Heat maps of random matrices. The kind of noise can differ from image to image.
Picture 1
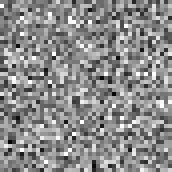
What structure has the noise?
independent entries
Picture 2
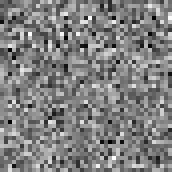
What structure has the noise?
low rank plus noise
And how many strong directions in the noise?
five to eight
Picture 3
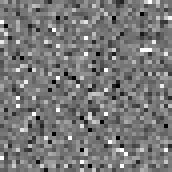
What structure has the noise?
heavy tails
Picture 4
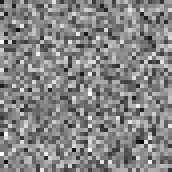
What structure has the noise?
independent entries
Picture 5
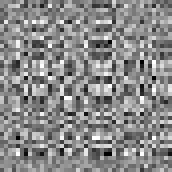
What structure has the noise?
low rank plus noise
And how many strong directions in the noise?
one
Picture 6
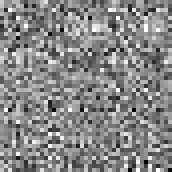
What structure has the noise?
low rank plus noise
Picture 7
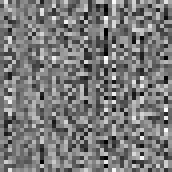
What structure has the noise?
columns of uneven size
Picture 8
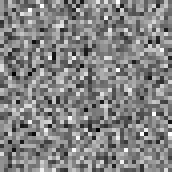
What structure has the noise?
independent entries
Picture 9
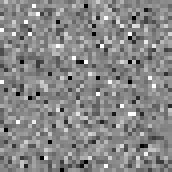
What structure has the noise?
heavy tails
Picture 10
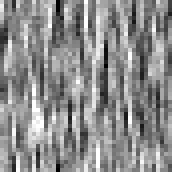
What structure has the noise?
streaked along the columns
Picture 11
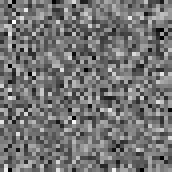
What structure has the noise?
low rank plus noise
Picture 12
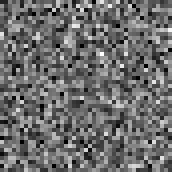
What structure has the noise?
independent entries
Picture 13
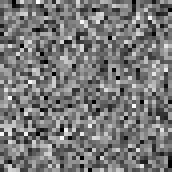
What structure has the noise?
independent entries
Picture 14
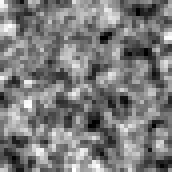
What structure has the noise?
blotchy
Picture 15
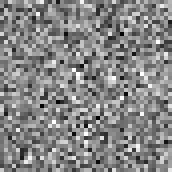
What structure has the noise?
independent entries
